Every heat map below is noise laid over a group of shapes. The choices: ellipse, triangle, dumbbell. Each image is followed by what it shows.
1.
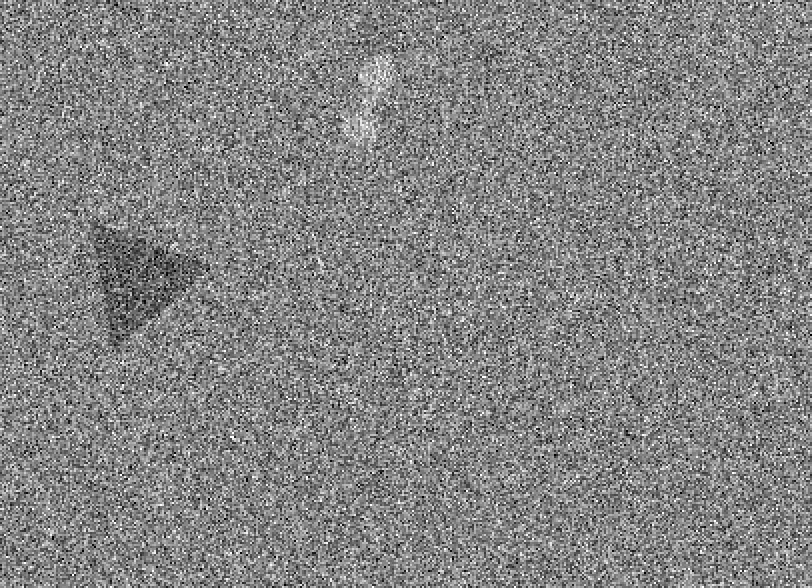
top middle: light dumbbell; middle left: dark triangle
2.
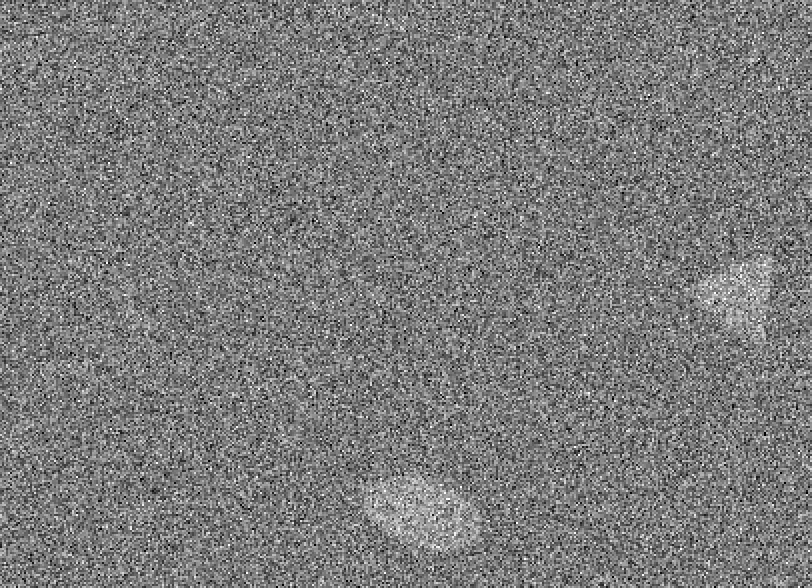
middle right: light triangle; bottom middle: light ellipse
